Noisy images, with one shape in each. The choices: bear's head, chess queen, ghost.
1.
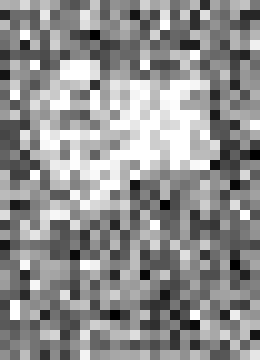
chess queen
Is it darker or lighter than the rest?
lighter
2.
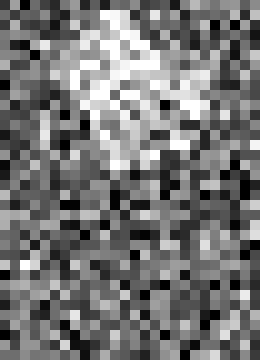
chess queen
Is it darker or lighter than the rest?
lighter
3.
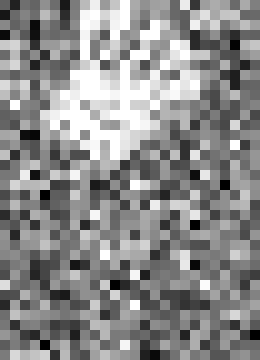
chess queen
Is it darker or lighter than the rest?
lighter
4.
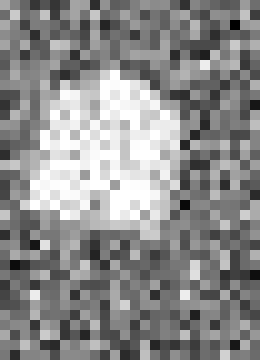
ghost
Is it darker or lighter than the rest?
lighter
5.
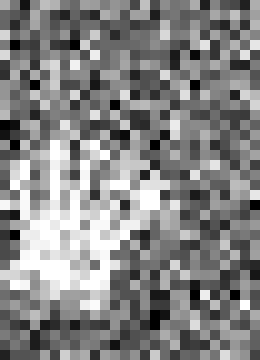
chess queen
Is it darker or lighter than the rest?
lighter
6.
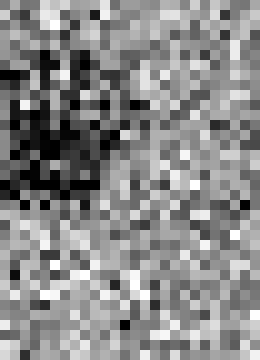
chess queen
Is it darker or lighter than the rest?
darker
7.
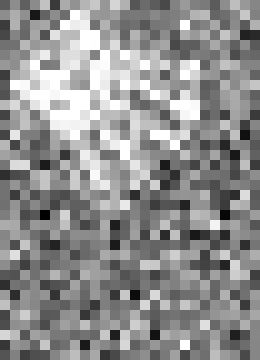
chess queen
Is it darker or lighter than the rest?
lighter
